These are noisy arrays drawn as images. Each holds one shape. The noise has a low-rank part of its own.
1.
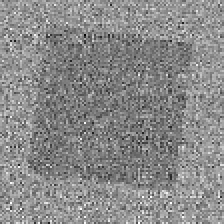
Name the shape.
square
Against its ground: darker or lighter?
darker
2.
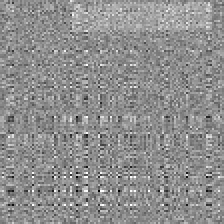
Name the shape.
bar
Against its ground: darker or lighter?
lighter
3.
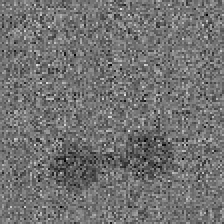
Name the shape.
dumbbell
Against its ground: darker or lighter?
darker
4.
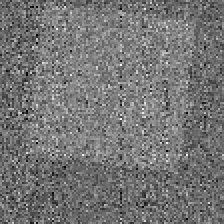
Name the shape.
square
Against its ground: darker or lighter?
lighter
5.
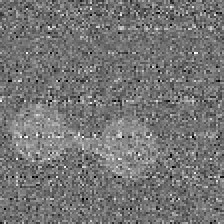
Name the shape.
dumbbell
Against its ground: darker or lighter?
lighter
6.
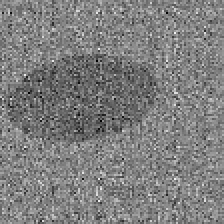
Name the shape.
ellipse
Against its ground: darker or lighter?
darker
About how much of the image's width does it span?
two thirds
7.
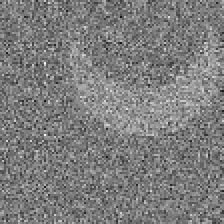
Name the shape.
crescent
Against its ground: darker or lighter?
lighter
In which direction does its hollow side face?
up
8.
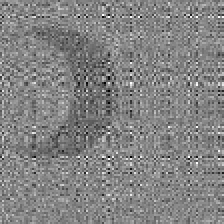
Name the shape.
crescent
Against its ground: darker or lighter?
darker
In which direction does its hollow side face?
left
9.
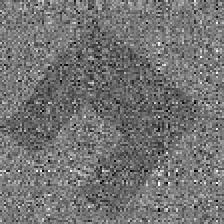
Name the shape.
square with a notch
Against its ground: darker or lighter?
darker
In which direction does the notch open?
down and left
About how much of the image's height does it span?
nearly all
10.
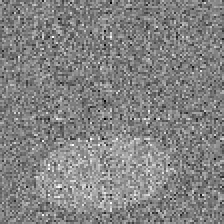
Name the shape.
ellipse
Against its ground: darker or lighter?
lighter
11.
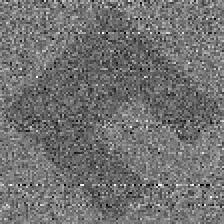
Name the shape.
square with a notch
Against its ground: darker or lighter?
darker
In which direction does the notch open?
down and right
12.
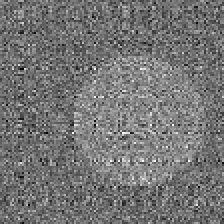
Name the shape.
disc
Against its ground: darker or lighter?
lighter
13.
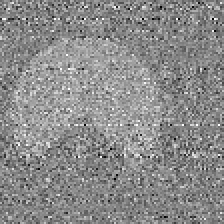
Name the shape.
disc with a wedge cut out
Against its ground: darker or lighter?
lighter
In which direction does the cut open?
down
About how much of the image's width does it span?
two thirds
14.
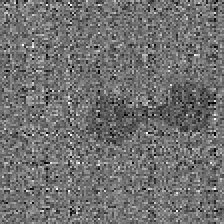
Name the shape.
dumbbell
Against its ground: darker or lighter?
darker
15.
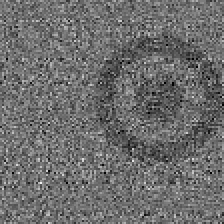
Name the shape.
bullseye
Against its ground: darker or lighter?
darker
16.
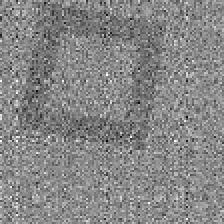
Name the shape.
square frame
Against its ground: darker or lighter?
darker
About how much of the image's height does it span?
two thirds
